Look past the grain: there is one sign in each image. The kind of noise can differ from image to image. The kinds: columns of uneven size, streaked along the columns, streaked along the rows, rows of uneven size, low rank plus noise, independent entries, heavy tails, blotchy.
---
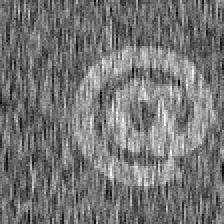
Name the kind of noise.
streaked along the columns
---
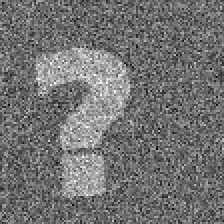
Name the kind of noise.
independent entries
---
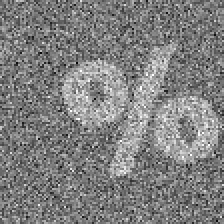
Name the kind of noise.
independent entries
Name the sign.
percent sign
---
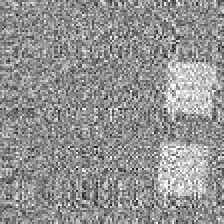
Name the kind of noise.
low rank plus noise
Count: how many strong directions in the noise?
two
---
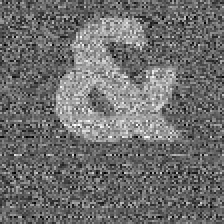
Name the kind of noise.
rows of uneven size
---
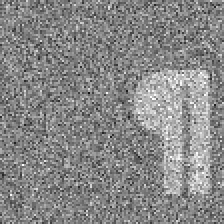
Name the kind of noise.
independent entries
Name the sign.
pilcrow
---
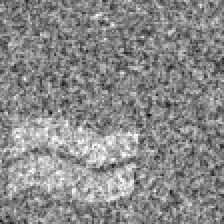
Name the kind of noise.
blotchy
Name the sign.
approximately sign
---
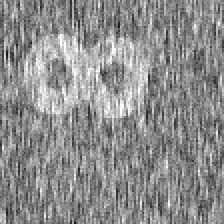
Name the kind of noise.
streaked along the columns
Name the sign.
infinity sign
